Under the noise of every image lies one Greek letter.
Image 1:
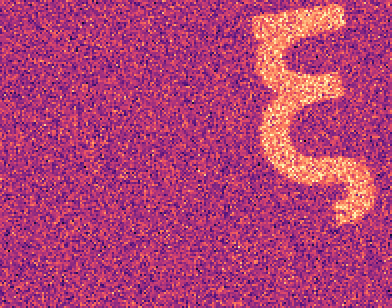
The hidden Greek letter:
xi
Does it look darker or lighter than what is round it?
lighter
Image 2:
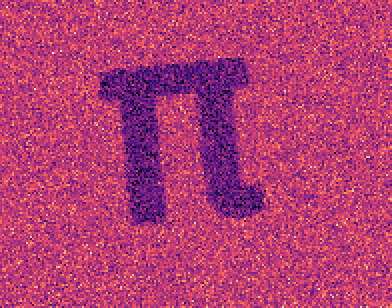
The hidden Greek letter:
pi
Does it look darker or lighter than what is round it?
darker
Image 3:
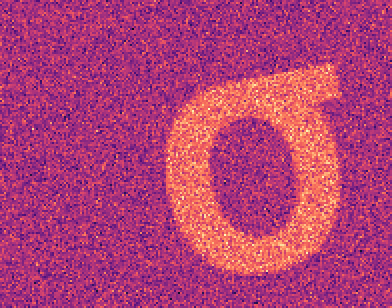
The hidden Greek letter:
sigma
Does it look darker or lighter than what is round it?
lighter
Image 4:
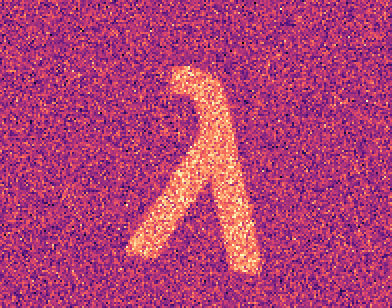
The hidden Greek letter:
lambda
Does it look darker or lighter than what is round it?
lighter
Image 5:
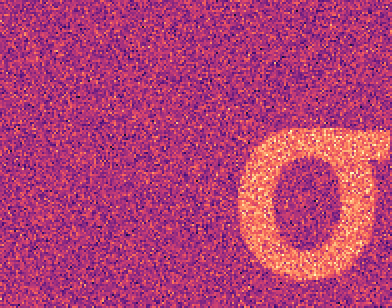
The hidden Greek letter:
sigma
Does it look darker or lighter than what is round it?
lighter
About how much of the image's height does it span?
half
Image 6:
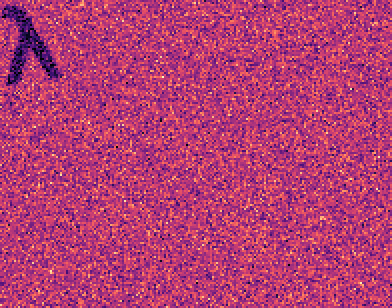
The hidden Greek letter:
lambda
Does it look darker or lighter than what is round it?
darker
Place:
top left
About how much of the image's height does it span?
a quarter
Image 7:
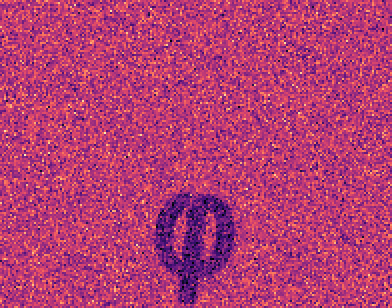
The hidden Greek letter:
phi
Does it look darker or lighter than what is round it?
darker
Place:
bottom middle
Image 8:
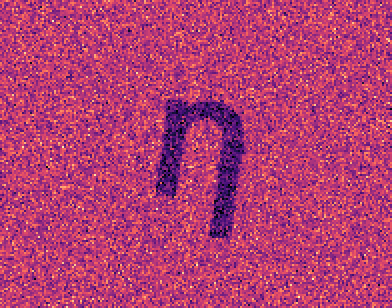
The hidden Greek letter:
eta
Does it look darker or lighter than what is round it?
darker
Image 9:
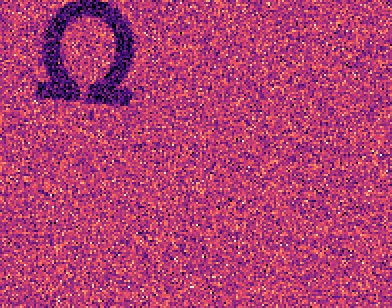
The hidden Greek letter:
omega
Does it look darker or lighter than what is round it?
darker
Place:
top left
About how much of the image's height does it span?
a third
